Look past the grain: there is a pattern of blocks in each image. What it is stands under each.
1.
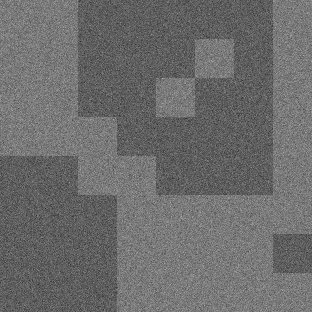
no symmetry
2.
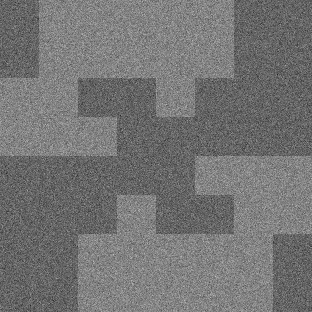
the same after a half turn
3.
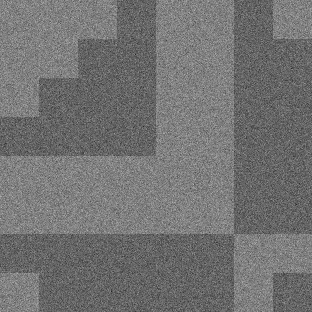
mirrored about the diagonal from the top left
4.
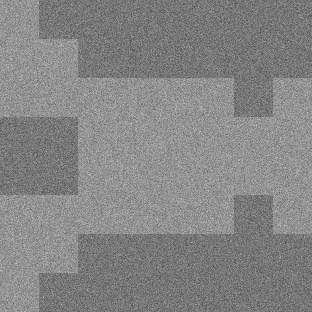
top and bottom mirror each other
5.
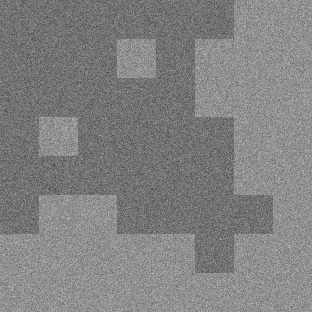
mirrored about the diagonal from the top left
